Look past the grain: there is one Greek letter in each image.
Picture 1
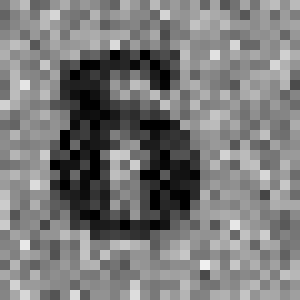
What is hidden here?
dark delta
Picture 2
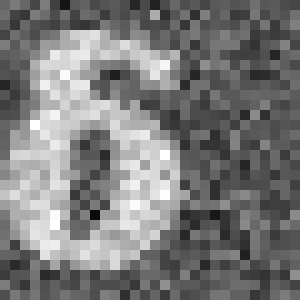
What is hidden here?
light delta
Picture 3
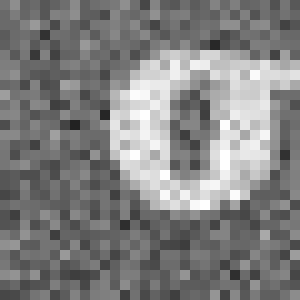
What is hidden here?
light sigma
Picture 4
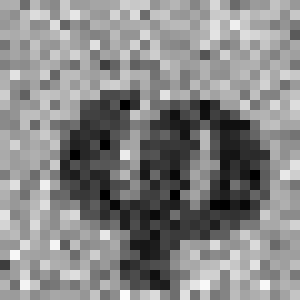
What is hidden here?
dark phi
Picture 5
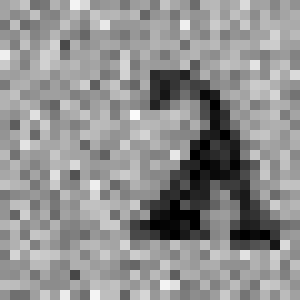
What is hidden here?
dark lambda
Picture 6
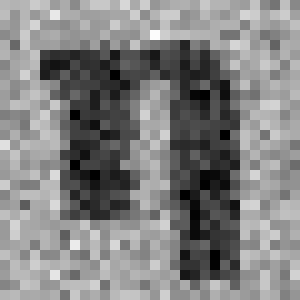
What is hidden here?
dark eta
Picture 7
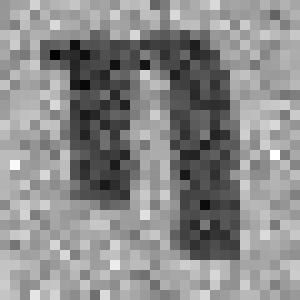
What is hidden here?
dark eta
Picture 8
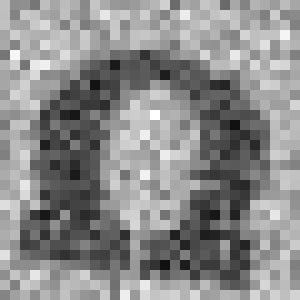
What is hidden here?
dark omega
